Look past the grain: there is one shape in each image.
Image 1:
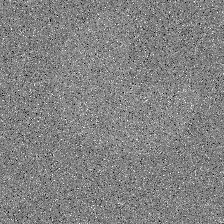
light disc with a wedge cut out
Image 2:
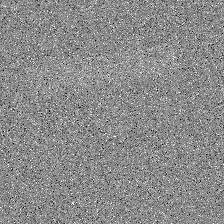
light bar
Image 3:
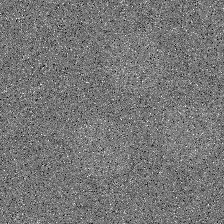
light three dots
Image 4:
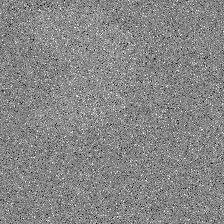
light disc with a wedge cut out
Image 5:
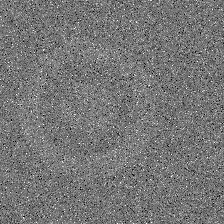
light bullseye
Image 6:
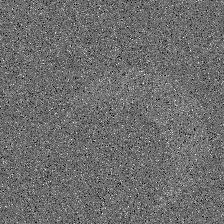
light crescent
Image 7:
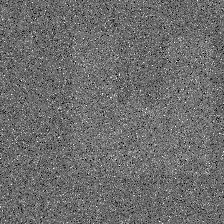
light square with a notch
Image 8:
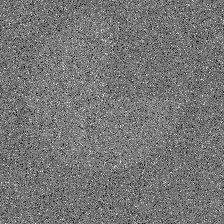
light disc with a wedge cut out
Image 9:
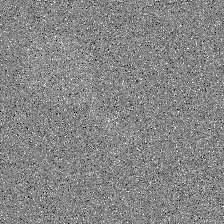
light lollipop
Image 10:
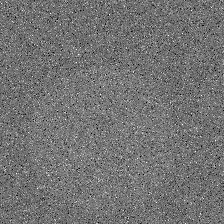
light disc
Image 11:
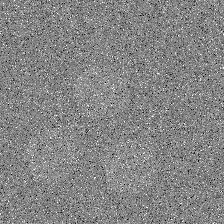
light three dots
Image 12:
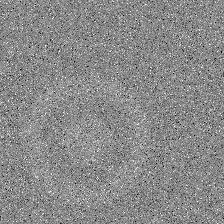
light bullseye
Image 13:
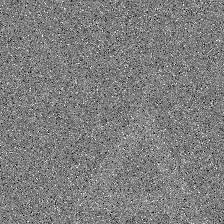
light triangle frame
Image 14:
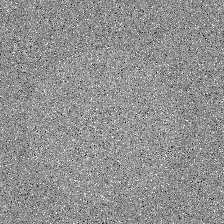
light disc
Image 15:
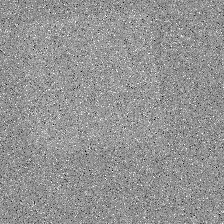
light square
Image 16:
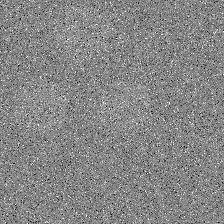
light three dots
